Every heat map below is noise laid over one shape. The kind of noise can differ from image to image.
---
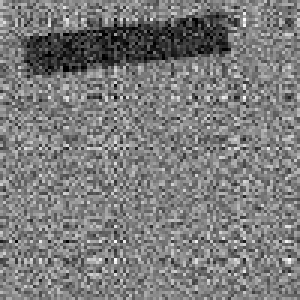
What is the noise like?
low rank plus noise
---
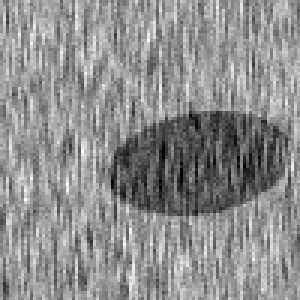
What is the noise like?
streaked along the columns
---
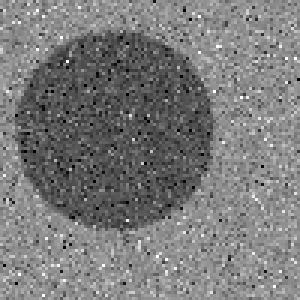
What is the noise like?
heavy tails
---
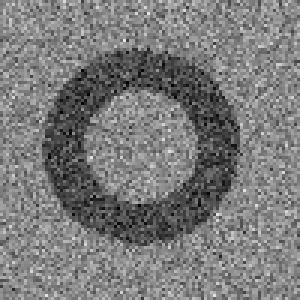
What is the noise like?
independent entries
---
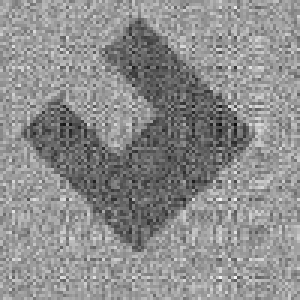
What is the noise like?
low rank plus noise
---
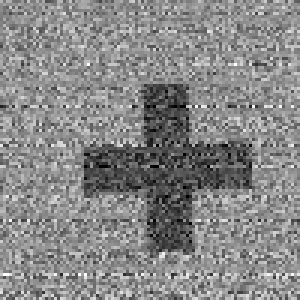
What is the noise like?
rows of uneven size
